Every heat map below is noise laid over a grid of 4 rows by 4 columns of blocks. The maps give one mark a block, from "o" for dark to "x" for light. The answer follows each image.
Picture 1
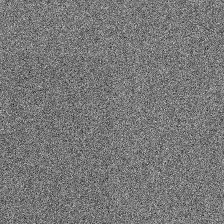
x x x x
o o x x
o o x x
o o x x
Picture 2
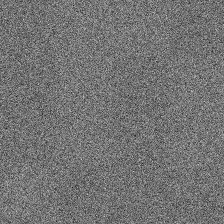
o x x o
o x o x
o x o x
x o o o
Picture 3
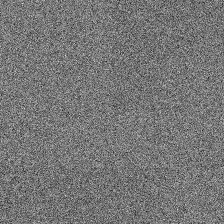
x x o o
x x o x
x x x x
o o o x
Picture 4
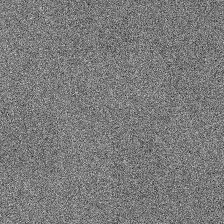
x o o o
x x x o
o x o x
x x o o
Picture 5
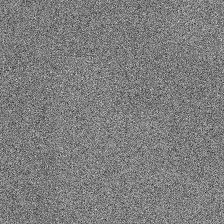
o o o x
o x o o
o x x o
o x x x
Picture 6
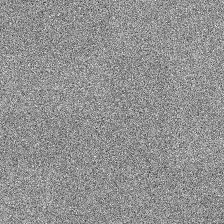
o o x x
x x o x
o o o x
x o o o
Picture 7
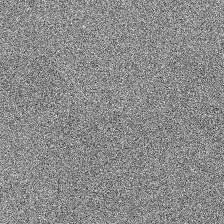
x x x x
o x x o
x o o o
x o o o
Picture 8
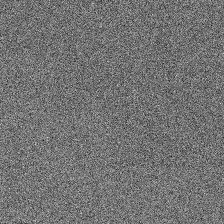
o o o o
x o o o
x x o o
x x x x
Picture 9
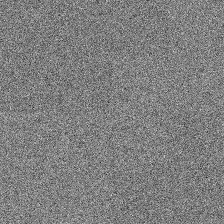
o o o x
o o x x
x x x o
x x o o
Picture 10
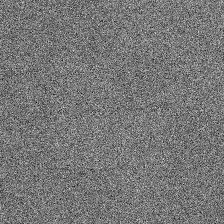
o o x x
o x o x
o x x o
o o x o
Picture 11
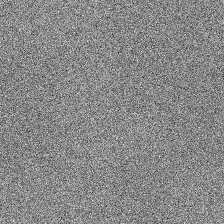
x x o o
o x o o
o x x o
x x o x
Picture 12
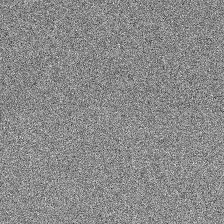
o o o o
o o o o
x x x x
x x x x
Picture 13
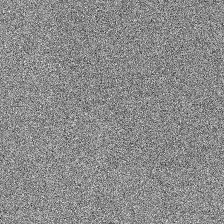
x o o o
x o o o
x x o o
x x x x
